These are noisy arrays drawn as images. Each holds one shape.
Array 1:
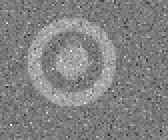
bullseye
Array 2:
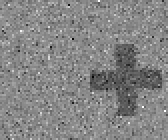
cross
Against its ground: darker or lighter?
darker
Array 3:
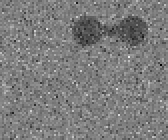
dumbbell
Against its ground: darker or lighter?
darker
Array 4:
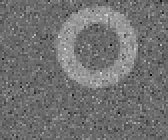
ring
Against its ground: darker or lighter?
lighter
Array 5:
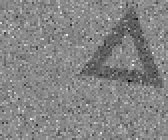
triangle frame
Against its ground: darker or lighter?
darker
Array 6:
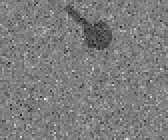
lollipop
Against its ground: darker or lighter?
darker
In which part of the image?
top middle
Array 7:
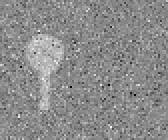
lollipop
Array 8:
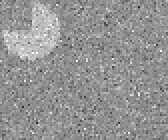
disc with a wedge cut out
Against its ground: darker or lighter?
lighter
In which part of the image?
top left
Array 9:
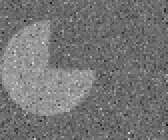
disc with a wedge cut out
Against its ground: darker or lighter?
lighter
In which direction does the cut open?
up and right
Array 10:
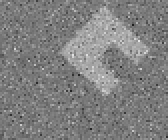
square with a notch
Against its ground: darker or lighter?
lighter
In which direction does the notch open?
down and right
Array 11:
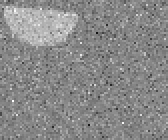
half disc
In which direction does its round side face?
down
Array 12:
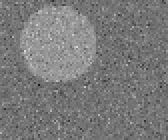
disc
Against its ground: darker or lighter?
lighter
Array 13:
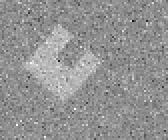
square with a notch
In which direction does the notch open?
up and right
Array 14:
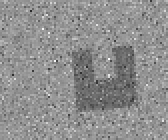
square with a notch
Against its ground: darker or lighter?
darker
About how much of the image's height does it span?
half
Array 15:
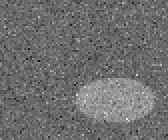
ellipse
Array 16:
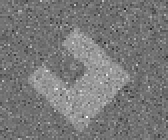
square with a notch
